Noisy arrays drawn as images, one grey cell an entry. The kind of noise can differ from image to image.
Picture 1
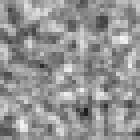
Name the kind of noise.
blotchy
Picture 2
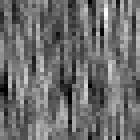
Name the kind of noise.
streaked along the columns
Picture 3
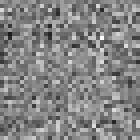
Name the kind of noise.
low rank plus noise
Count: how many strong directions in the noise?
five to eight
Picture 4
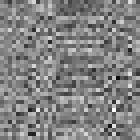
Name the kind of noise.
low rank plus noise
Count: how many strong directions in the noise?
two
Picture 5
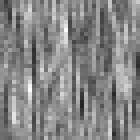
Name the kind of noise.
streaked along the columns
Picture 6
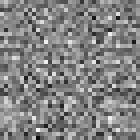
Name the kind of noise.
low rank plus noise
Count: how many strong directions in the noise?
three or four
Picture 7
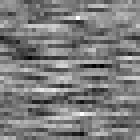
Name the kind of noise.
streaked along the rows
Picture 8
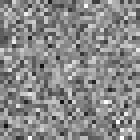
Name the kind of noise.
independent entries
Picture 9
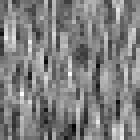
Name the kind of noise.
streaked along the columns
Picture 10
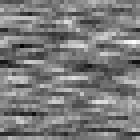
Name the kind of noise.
streaked along the rows
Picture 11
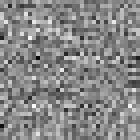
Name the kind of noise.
low rank plus noise
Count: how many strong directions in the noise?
five to eight
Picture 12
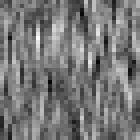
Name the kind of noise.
streaked along the columns
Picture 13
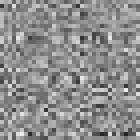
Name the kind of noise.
low rank plus noise
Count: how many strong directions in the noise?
two
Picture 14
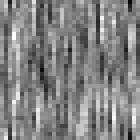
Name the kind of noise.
streaked along the columns
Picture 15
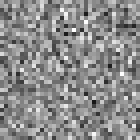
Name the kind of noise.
independent entries
